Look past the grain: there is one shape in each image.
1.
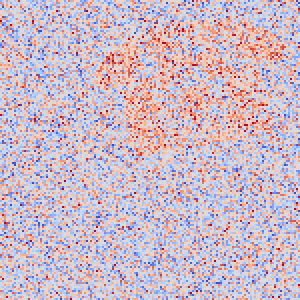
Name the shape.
telephone
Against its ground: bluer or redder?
redder
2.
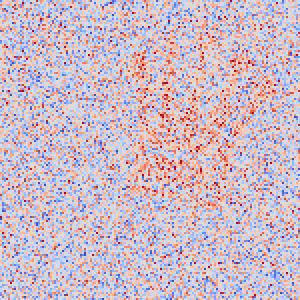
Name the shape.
chess queen
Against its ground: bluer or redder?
redder
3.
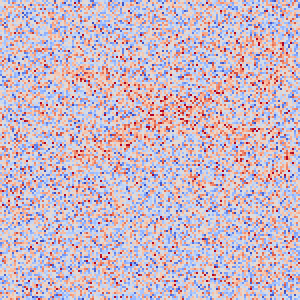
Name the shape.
pair of scissors
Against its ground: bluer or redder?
redder
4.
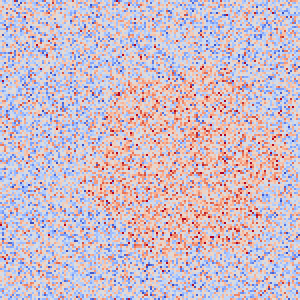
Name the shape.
flower
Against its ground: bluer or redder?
redder
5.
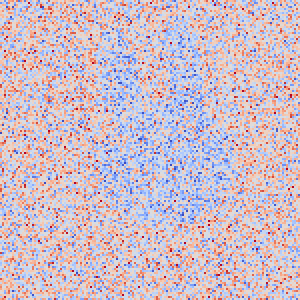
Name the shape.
rabbit's head
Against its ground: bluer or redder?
bluer
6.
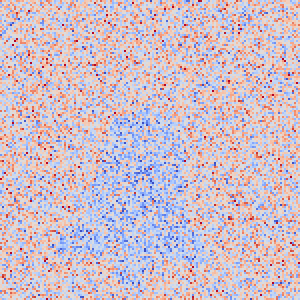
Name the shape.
bell
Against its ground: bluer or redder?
bluer
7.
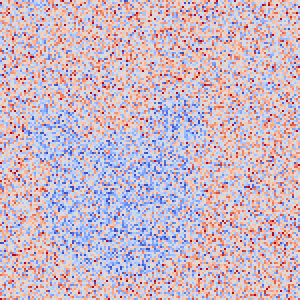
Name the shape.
bear's head
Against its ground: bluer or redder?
bluer
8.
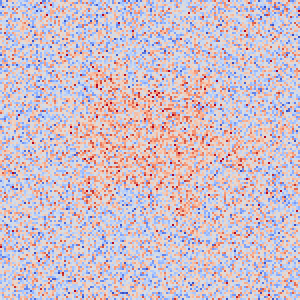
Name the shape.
turtle
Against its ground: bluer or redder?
redder
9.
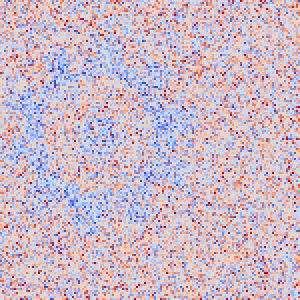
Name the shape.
gear
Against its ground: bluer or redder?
bluer
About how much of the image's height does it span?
two thirds
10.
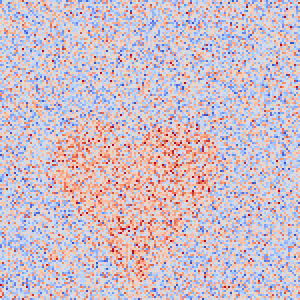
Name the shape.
heart
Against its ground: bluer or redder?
redder
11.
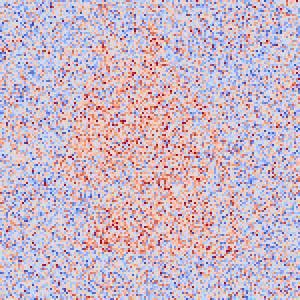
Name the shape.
chess knight
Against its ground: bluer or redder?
redder
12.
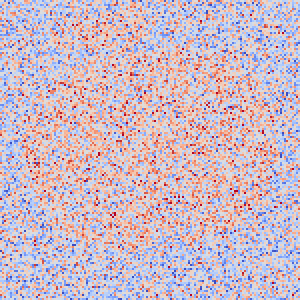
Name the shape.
apple
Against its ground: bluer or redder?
redder
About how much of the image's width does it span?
nearly all
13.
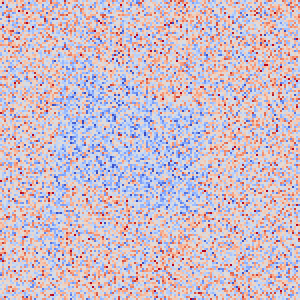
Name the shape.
flag
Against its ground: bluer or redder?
bluer
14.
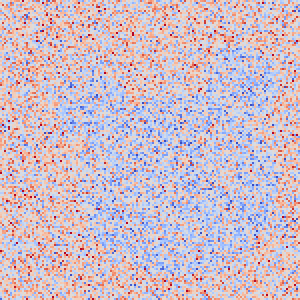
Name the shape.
bear's head
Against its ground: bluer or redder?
bluer
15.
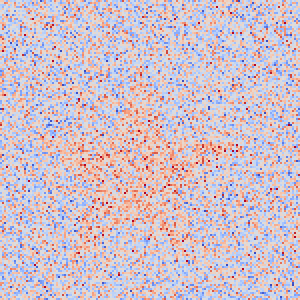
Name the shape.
star
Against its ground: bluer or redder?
redder
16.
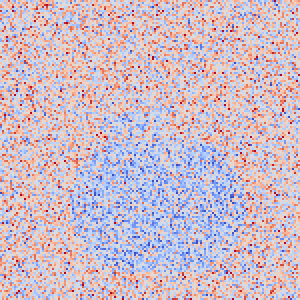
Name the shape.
apple
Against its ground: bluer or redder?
bluer
